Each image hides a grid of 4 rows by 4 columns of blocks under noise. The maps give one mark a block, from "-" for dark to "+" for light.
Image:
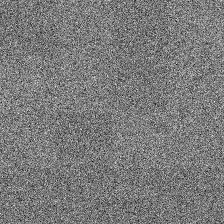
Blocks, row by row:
-+-+
++-+
+-++
----
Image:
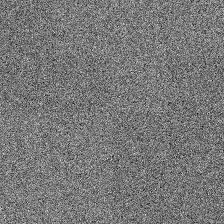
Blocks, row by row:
-+++
--+-
++--
++--
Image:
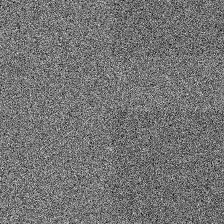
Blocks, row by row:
++--
++++
++--
++--
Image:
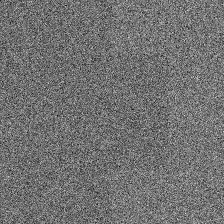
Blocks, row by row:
--++
---+
---+
--++
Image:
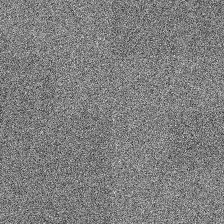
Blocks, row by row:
++--
-+++
--+-
--++
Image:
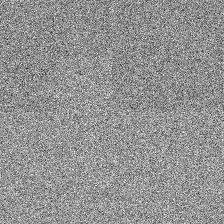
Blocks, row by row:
----
-+--
++++
++++
